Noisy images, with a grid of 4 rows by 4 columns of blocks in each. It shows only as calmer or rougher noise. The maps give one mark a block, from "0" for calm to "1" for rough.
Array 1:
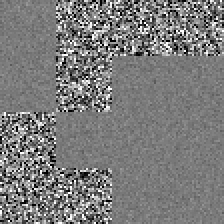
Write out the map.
0111
0100
1000
1100
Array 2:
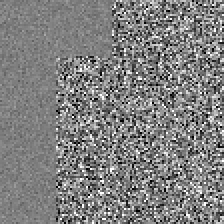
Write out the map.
0011
0111
0111
0111
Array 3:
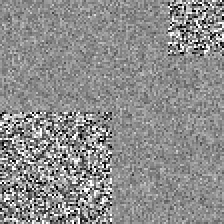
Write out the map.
0001
0000
1100
1100
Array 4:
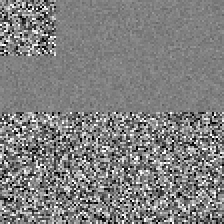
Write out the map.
1000
0000
1111
1111
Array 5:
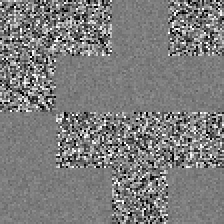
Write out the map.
1101
1000
0111
0010
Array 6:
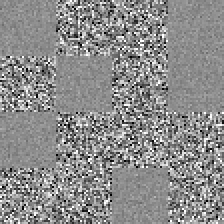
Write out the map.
0110
1010
0111
1101
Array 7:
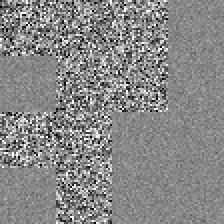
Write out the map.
1110
0110
1100
0100
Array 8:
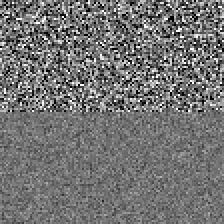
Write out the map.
1111
1111
0000
0000
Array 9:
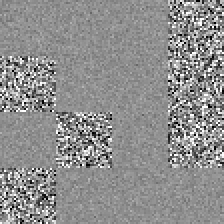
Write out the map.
0001
1001
0101
1000
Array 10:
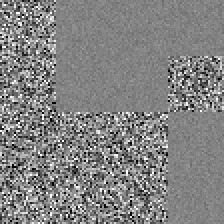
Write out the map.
1000
1001
1110
1110
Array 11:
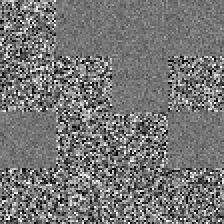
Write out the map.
1000
1101
0110
1111
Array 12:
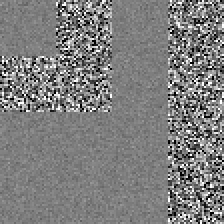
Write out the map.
0101
1101
0001
0001
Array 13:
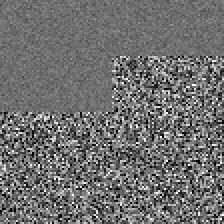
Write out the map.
0000
0011
1111
1111
